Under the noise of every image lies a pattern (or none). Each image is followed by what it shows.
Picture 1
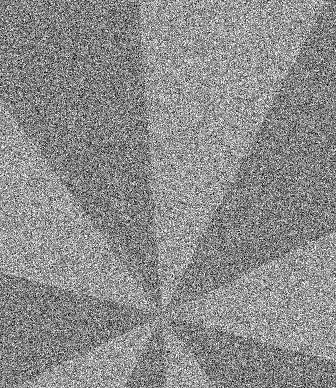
spokes from one point
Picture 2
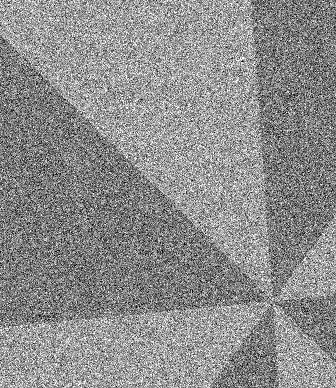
spokes from one point
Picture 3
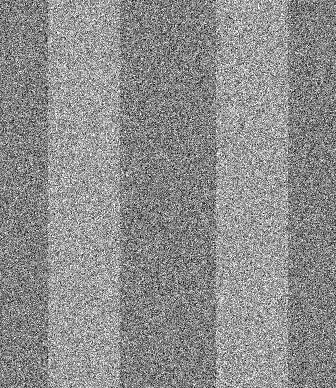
vertical stripes
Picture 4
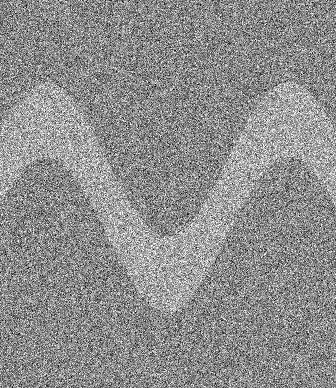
a wavy band
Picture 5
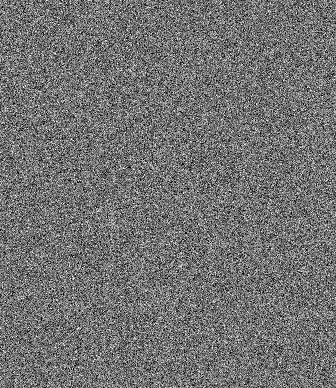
only noise
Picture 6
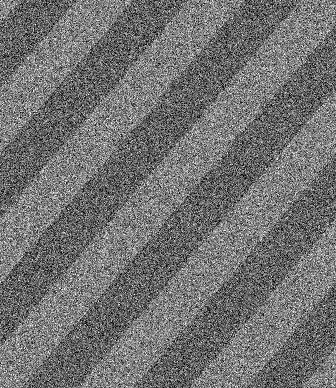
diagonal stripes
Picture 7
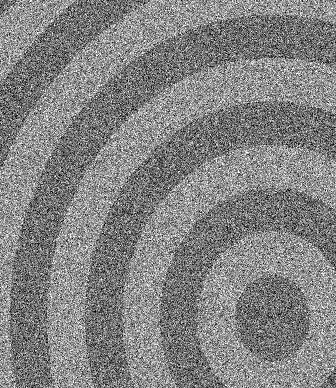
rings round one point
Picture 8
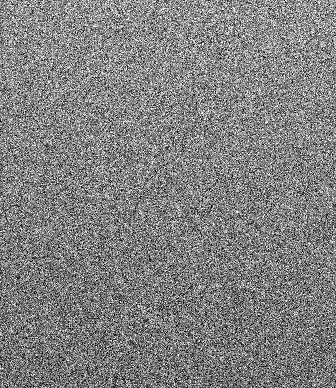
a smooth slope
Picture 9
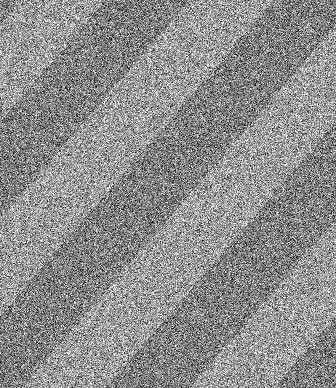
diagonal stripes
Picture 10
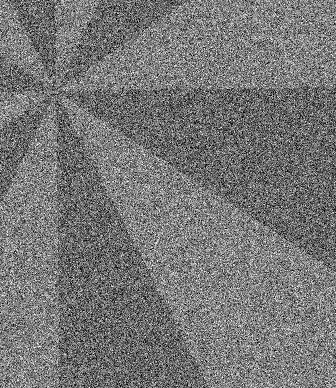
spokes from one point
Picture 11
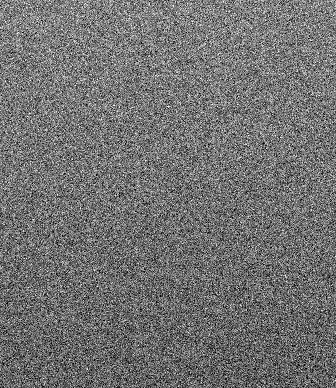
a smooth slope
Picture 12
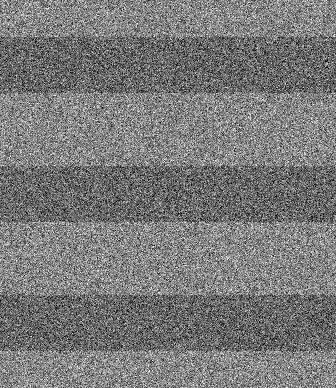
horizontal stripes
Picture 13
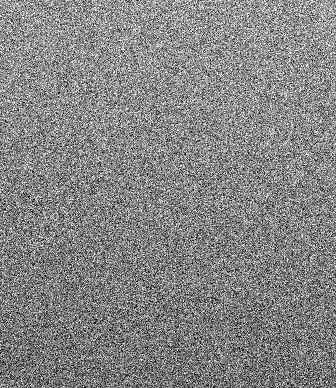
a smooth slope
